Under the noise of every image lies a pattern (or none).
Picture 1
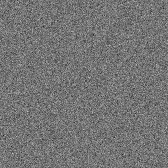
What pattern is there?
only noise
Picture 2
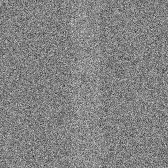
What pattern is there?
one band of columns
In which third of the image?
middle
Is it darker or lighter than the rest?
lighter
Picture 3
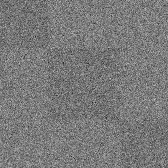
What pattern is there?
blocks along the diagonal
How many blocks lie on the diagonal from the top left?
3
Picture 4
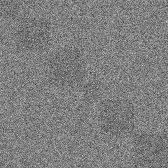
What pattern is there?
blocks along the diagonal
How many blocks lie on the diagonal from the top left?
6
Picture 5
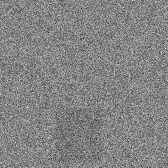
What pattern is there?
one block
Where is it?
bottom middle
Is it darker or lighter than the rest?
darker
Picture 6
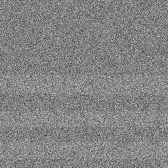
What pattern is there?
bands of rows
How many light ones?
3
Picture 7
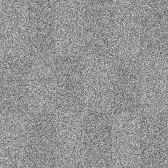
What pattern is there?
a checkerboard
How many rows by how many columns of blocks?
3 by 6
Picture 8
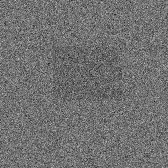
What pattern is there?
one block
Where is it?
centre
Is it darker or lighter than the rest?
darker
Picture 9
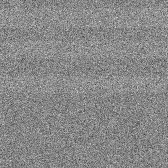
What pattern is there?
bands of rows
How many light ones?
3
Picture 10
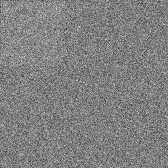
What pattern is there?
one block
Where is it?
top left
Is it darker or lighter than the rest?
lighter
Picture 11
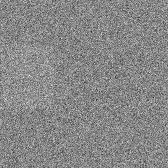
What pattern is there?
one block
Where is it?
middle left
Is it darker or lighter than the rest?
lighter
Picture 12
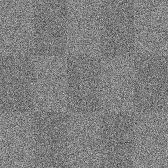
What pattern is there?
a checkerboard
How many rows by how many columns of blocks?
3 by 5
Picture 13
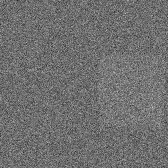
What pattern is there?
one block
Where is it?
middle right
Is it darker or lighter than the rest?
lighter
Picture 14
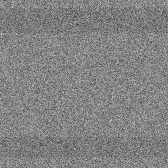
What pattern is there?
bands of rows
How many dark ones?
2
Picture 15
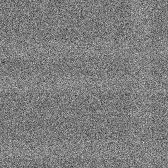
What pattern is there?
bands of rows crossing bands of columns
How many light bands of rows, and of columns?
3 and 1
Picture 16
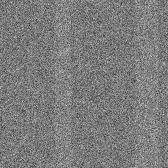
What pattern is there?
bands of columns
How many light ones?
2
